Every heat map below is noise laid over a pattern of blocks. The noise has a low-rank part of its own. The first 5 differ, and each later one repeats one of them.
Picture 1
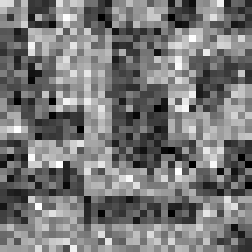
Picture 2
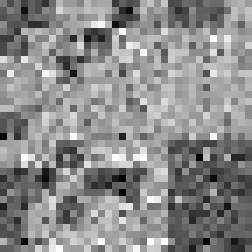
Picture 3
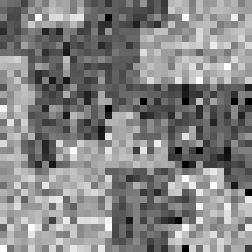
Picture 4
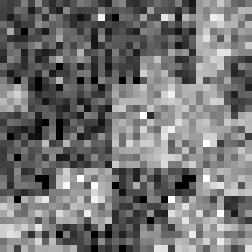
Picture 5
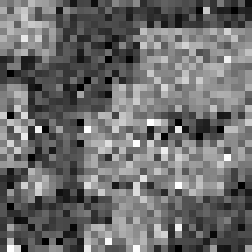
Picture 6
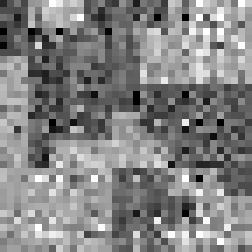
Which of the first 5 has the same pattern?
3
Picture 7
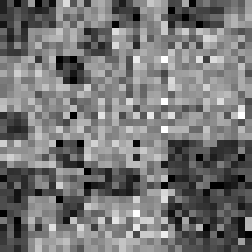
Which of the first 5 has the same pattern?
2
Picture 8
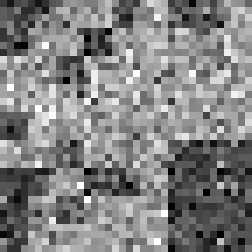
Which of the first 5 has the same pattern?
2
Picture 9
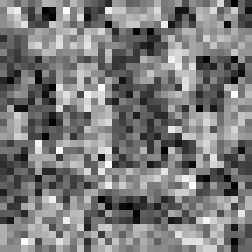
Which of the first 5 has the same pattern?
1
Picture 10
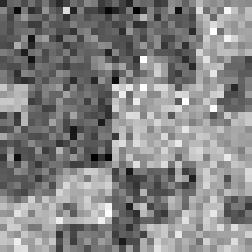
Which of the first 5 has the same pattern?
4
